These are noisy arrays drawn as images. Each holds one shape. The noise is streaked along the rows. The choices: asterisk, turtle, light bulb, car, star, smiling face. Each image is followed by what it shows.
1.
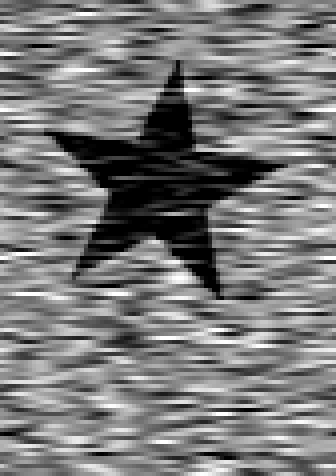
star
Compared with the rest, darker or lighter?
darker
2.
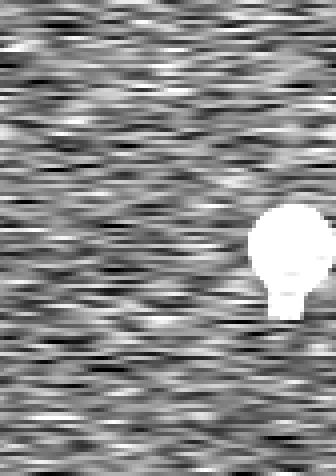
light bulb
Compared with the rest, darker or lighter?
lighter
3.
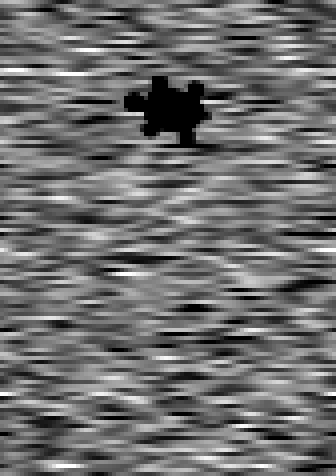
turtle
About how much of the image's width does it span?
a quarter
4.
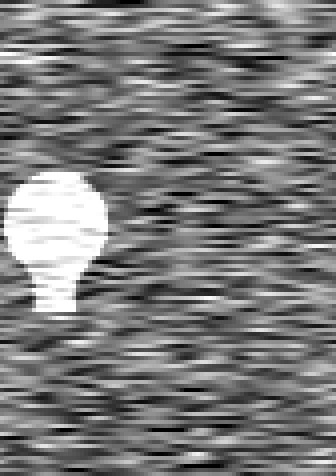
light bulb
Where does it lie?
middle left
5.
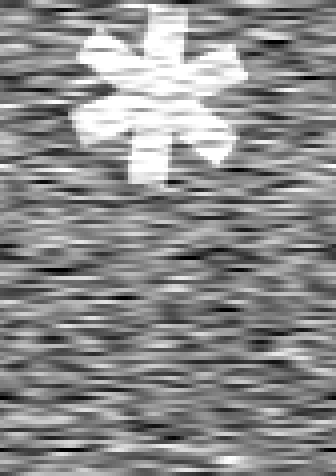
asterisk
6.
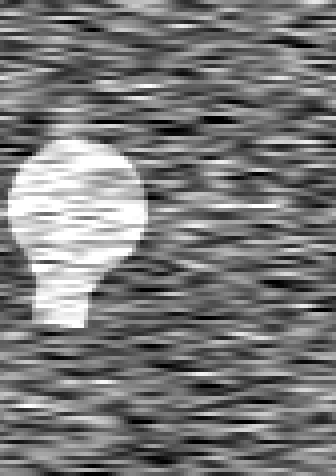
light bulb
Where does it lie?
middle left
